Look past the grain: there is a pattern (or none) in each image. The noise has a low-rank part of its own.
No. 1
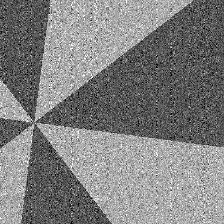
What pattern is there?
spokes from one point
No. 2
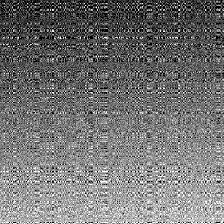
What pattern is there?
a smooth slope
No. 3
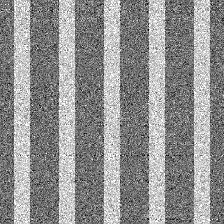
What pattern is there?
vertical stripes
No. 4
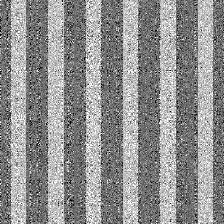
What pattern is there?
vertical stripes
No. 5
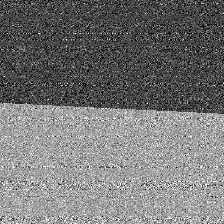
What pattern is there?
a sharp edge
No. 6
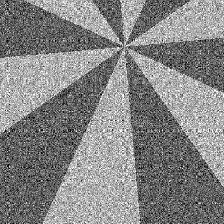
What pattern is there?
spokes from one point
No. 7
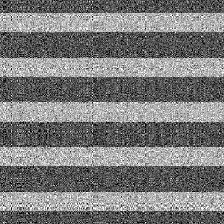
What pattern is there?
horizontal stripes
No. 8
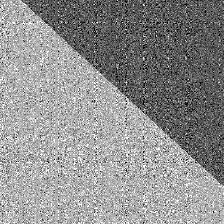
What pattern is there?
a sharp edge
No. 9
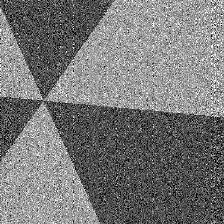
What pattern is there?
spokes from one point
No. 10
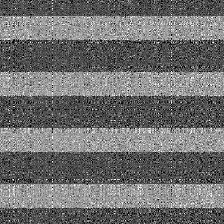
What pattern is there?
horizontal stripes
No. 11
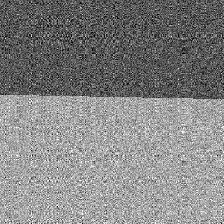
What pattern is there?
a sharp edge
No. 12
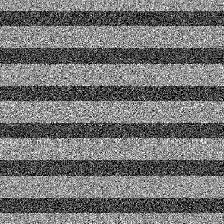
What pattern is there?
horizontal stripes
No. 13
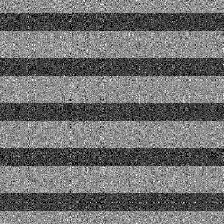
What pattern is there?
horizontal stripes
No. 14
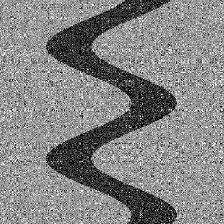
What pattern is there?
a wavy band
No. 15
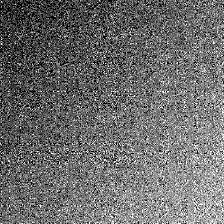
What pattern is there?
a smooth slope
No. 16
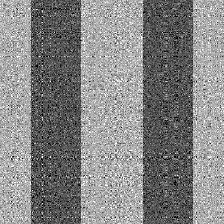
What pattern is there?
vertical stripes
